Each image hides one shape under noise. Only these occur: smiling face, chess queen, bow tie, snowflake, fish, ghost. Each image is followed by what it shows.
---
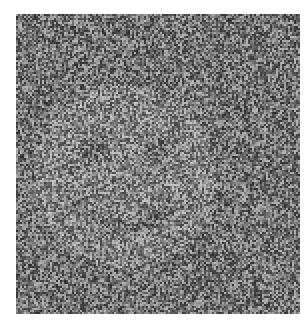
smiling face
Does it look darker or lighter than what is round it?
lighter
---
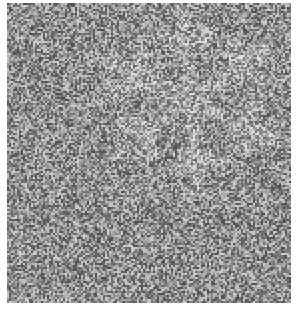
snowflake
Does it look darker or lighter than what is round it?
lighter
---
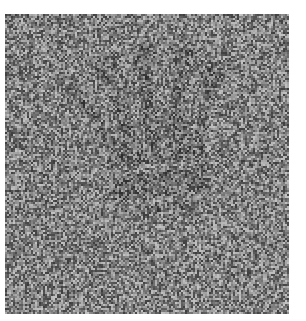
chess queen
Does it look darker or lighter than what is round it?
darker
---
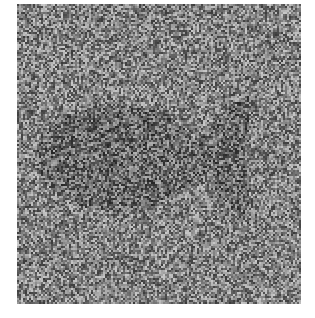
fish
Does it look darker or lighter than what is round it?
darker
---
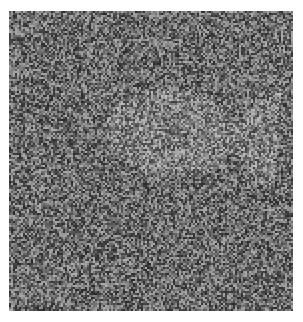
fish
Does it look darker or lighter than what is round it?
lighter
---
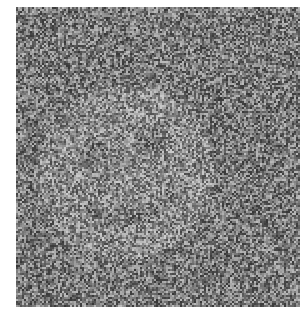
smiling face
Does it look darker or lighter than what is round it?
lighter
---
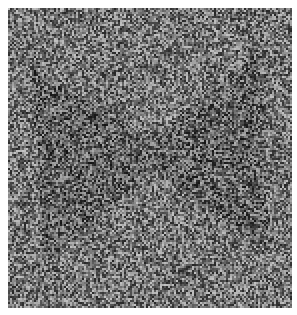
bow tie
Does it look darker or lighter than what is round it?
darker
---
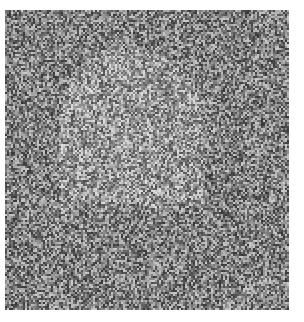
ghost
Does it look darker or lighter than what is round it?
lighter
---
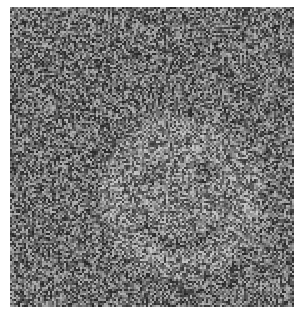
smiling face
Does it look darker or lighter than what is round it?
lighter
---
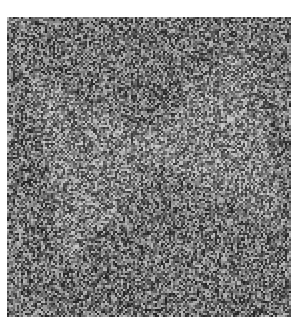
bow tie
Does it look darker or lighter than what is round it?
lighter
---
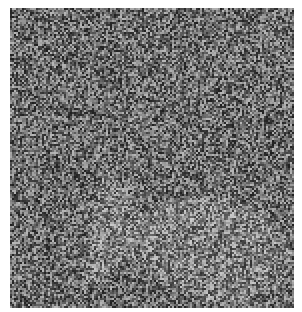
fish
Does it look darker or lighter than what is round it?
lighter
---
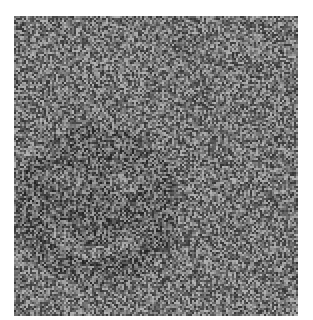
smiling face
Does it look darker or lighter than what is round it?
darker
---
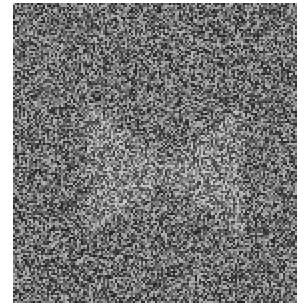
bow tie
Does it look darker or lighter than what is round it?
lighter
